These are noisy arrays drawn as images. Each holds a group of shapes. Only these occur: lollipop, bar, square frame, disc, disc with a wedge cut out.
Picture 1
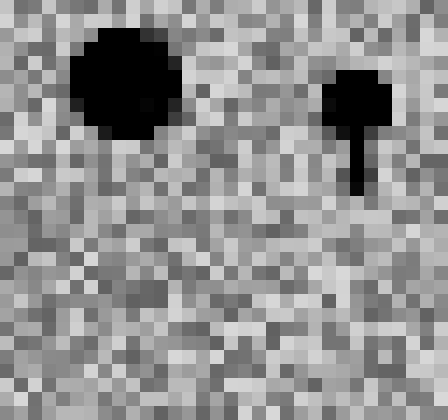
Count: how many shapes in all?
2
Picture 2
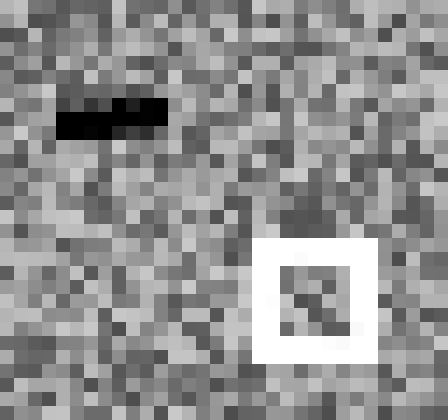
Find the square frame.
bottom right
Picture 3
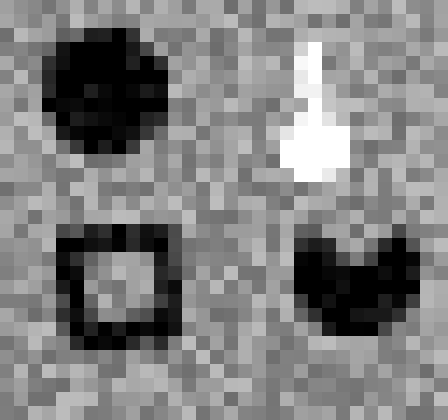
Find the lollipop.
top right
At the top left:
disc
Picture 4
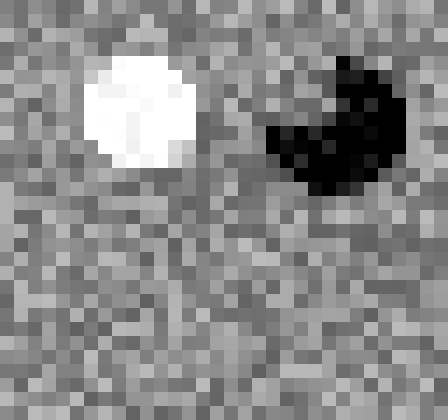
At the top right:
disc with a wedge cut out
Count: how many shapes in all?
2
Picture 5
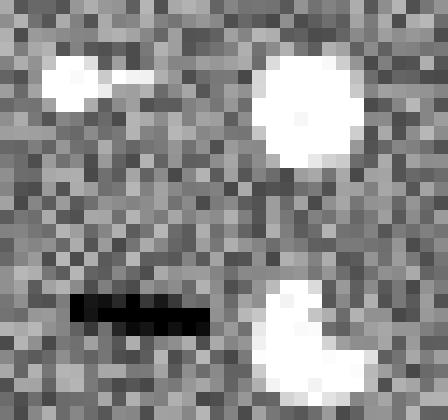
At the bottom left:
bar
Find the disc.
top right
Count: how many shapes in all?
4
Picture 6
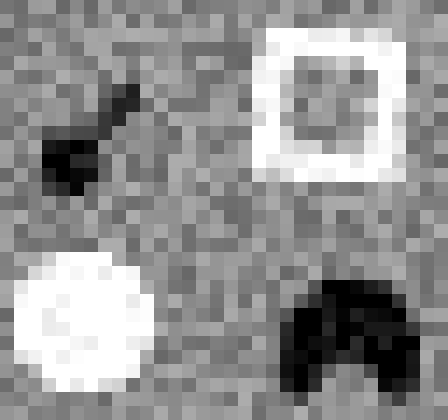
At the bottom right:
disc with a wedge cut out
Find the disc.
bottom left
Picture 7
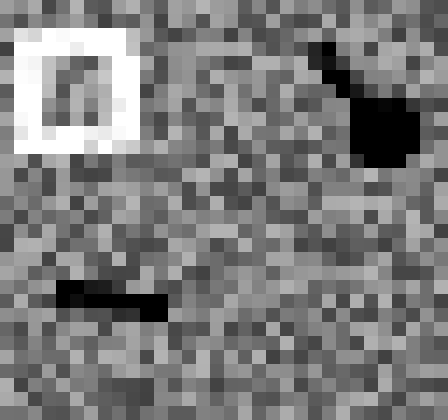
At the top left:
square frame
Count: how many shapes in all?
3
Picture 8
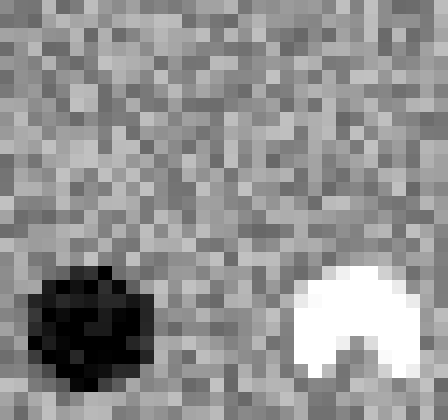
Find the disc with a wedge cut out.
bottom right
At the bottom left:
disc
